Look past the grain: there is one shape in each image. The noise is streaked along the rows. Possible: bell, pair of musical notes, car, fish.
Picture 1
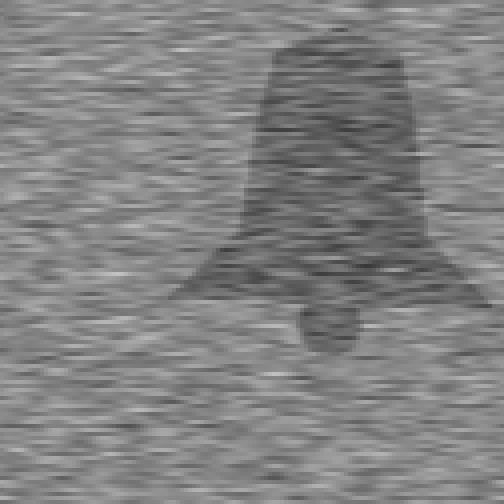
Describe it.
dark bell
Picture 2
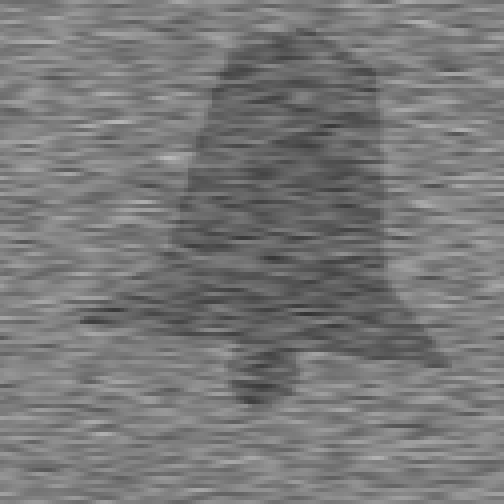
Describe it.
dark bell
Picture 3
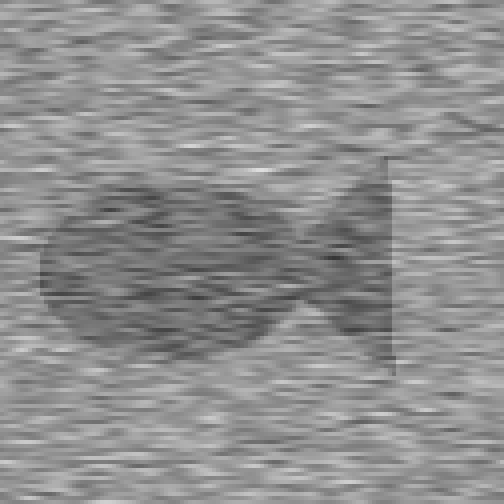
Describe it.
dark fish
